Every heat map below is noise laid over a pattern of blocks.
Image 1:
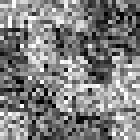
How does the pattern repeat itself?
mirrored about the diagonal from the bottom left
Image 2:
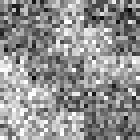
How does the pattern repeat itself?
mirrored about the diagonal from the bottom left
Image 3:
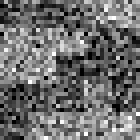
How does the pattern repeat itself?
no symmetry
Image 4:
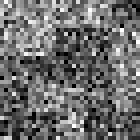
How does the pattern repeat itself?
no symmetry
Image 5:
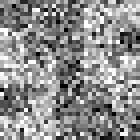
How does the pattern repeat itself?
the same after a half turn
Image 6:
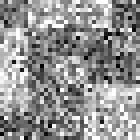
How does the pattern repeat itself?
mirrored about the diagonal from the top left
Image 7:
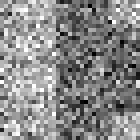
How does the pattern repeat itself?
top and bottom mirror each other
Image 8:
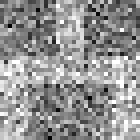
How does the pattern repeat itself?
left and right mirror each other
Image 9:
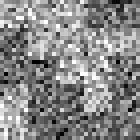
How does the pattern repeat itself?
no symmetry
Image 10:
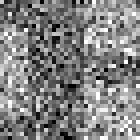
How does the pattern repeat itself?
top and bottom mirror each other
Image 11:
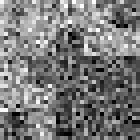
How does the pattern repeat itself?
mirrored about the diagonal from the top left
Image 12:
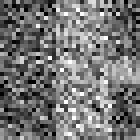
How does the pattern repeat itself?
top and bottom mirror each other
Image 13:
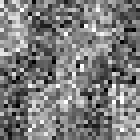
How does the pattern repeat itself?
the same after a half turn
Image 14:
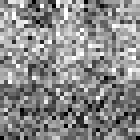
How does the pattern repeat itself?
left and right mirror each other
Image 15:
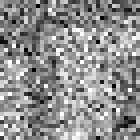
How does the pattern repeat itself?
no symmetry
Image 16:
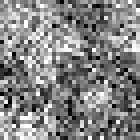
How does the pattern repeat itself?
mirrored about the diagonal from the top left
